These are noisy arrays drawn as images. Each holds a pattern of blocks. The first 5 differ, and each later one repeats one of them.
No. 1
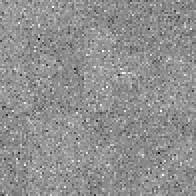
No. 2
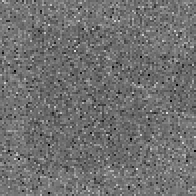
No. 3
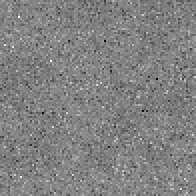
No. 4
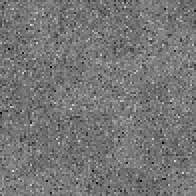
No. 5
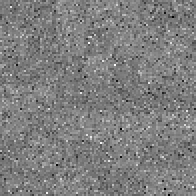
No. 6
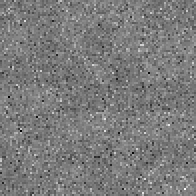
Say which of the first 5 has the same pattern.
5
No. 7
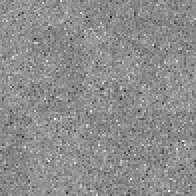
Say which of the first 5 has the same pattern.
1
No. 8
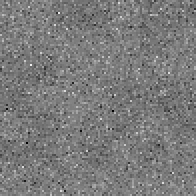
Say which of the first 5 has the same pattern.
3
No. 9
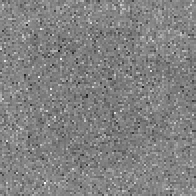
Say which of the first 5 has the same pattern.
2
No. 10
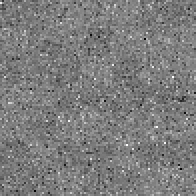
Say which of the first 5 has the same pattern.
5
